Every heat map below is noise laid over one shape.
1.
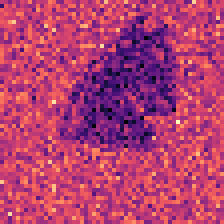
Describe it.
dark chess knight
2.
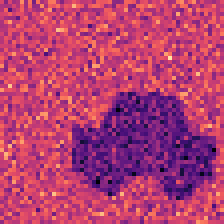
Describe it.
dark car
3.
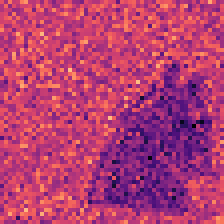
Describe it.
dark chess knight
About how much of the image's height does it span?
two thirds
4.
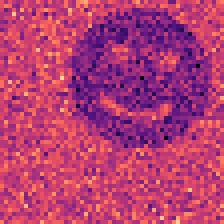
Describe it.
dark smiling face
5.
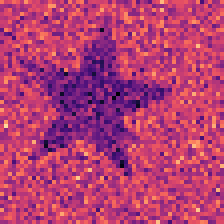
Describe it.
dark star
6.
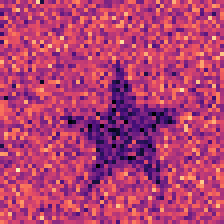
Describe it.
dark star
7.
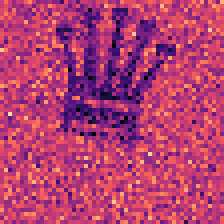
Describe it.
dark chess queen
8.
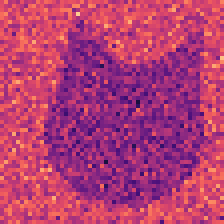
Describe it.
dark cat's head
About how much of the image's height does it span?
nearly all
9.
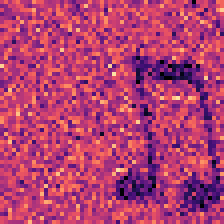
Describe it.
dark pair of musical notes
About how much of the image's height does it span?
two thirds
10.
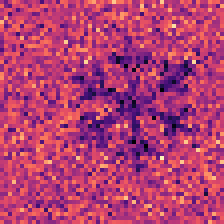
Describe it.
dark snowflake
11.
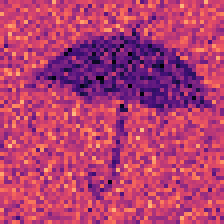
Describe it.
dark umbrella
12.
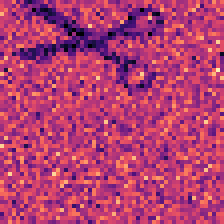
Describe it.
dark pair of scissors
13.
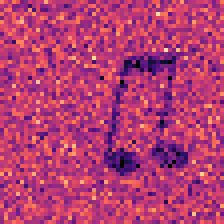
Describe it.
dark pair of musical notes
